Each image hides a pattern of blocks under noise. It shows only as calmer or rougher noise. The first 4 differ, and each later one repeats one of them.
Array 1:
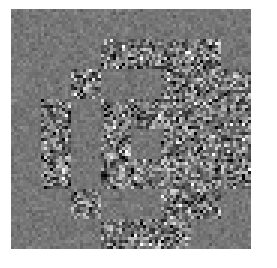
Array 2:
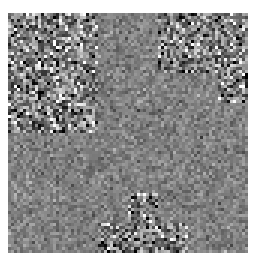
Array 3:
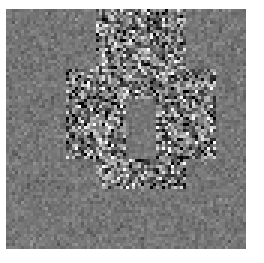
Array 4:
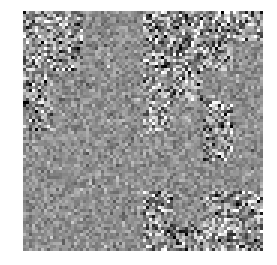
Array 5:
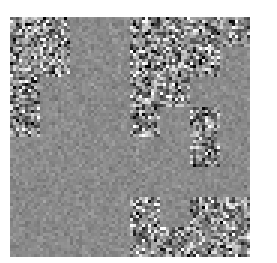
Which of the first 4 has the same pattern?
4
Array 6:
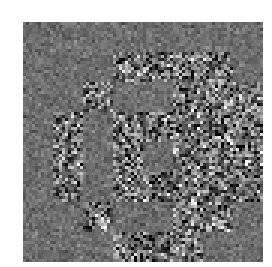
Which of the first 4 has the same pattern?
1
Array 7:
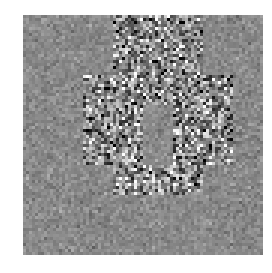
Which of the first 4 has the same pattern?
3
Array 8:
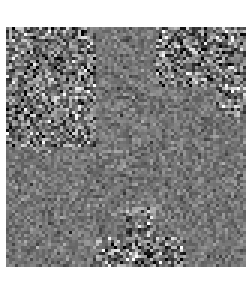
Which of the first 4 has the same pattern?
2
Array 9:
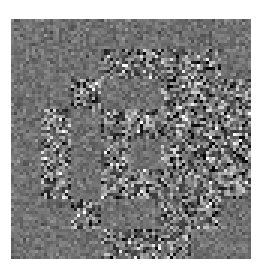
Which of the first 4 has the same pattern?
1
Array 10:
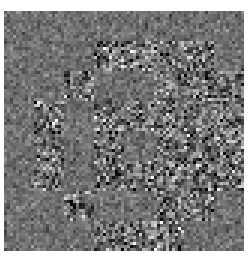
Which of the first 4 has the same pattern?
1
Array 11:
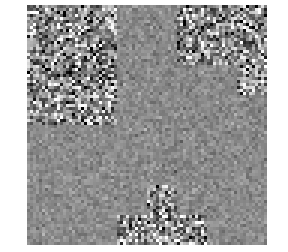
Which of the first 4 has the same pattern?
2
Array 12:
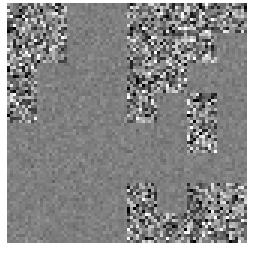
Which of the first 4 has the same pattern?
4
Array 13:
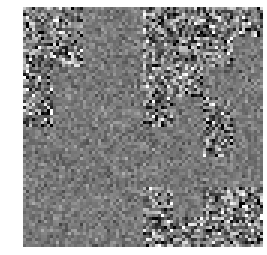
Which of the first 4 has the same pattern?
4
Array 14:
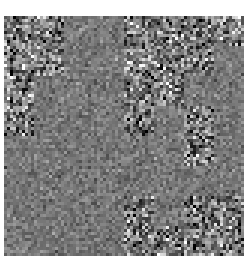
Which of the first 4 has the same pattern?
4
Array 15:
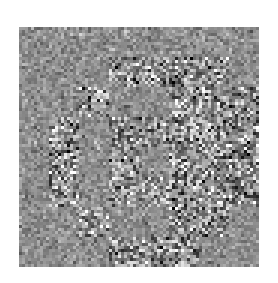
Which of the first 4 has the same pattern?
1
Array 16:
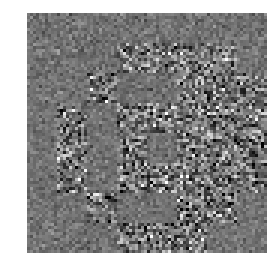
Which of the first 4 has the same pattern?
1
